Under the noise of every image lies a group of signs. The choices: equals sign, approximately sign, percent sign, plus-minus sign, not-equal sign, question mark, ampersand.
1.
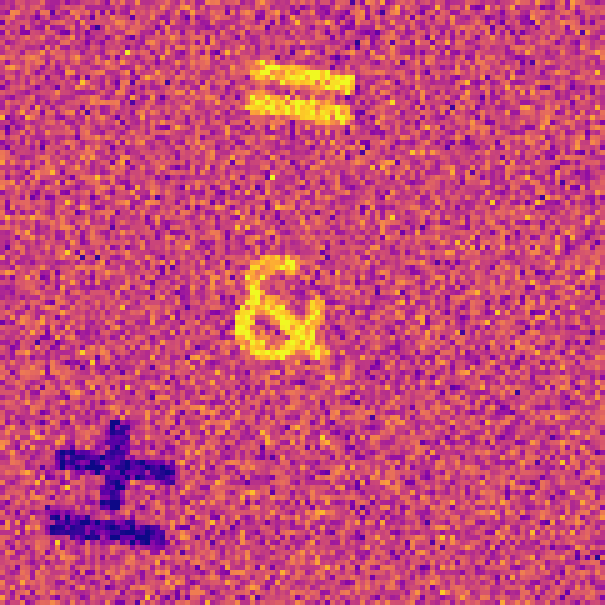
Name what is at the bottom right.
nothing
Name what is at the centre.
ampersand
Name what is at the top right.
nothing
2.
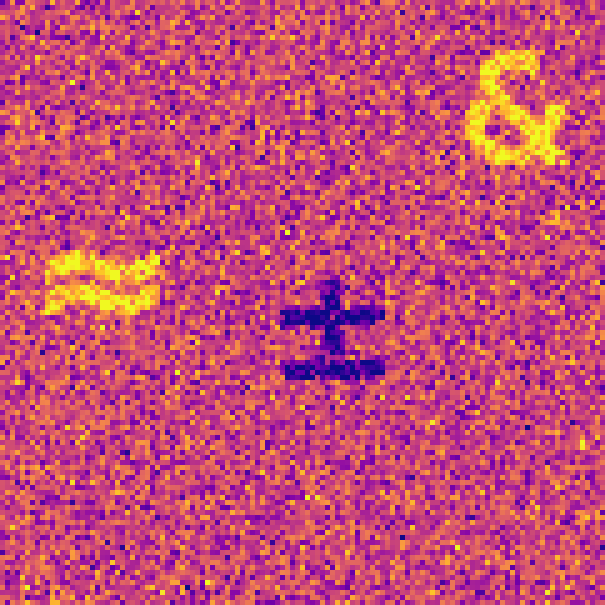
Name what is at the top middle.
nothing
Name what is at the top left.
nothing
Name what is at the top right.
ampersand
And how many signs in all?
3
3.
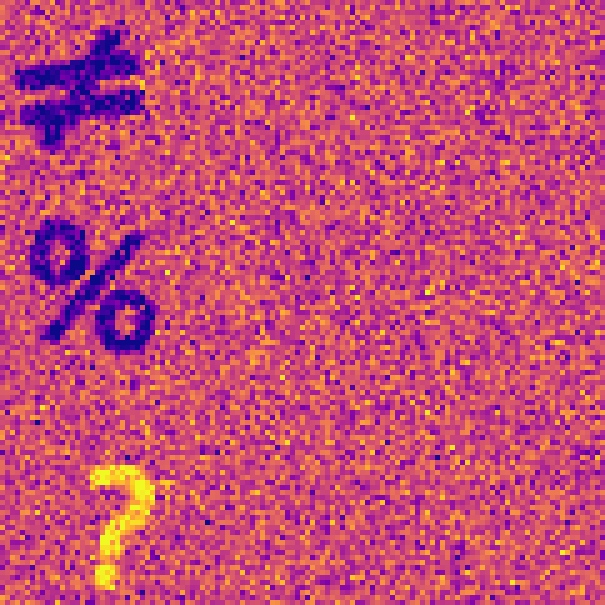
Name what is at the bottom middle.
nothing
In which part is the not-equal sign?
top left
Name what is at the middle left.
percent sign
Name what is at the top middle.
nothing
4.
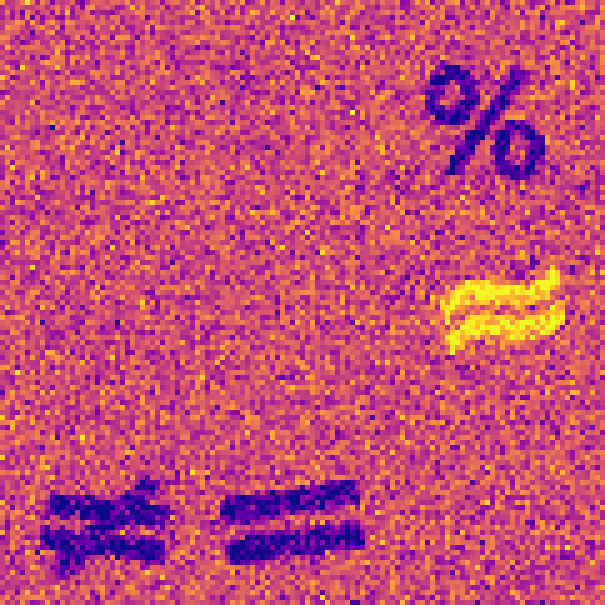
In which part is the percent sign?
top right
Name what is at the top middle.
nothing
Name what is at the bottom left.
not-equal sign
